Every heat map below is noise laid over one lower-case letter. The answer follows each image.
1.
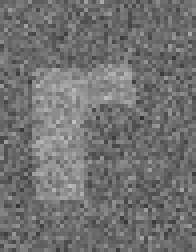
r
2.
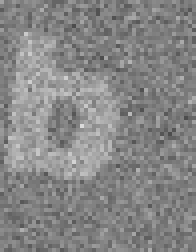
b
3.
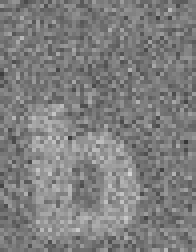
b
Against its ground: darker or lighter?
lighter
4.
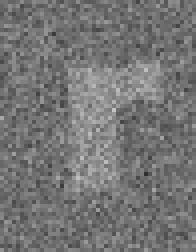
r
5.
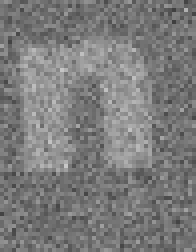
n
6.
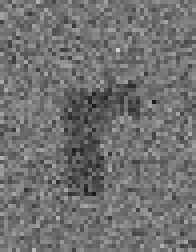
r
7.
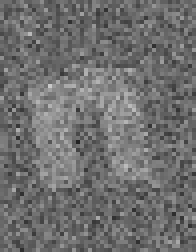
n
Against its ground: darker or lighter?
lighter
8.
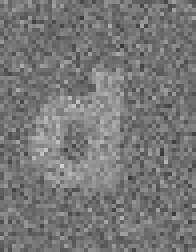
d
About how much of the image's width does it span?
half
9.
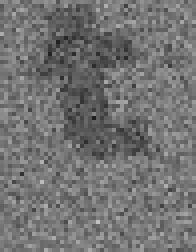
t
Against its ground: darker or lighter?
darker
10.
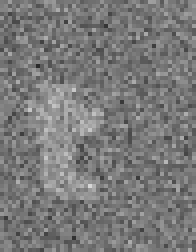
t
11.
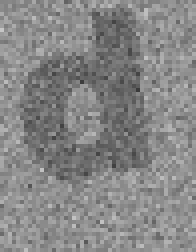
d
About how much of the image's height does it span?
two thirds
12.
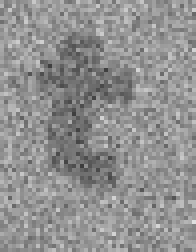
t
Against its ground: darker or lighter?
darker
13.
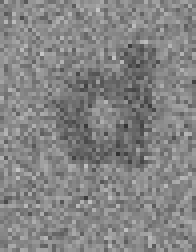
d
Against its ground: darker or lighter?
darker
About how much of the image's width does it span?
half
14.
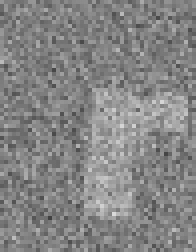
r
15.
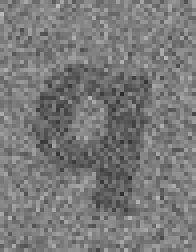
q
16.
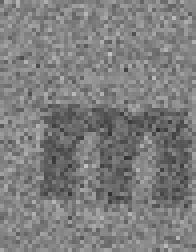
m
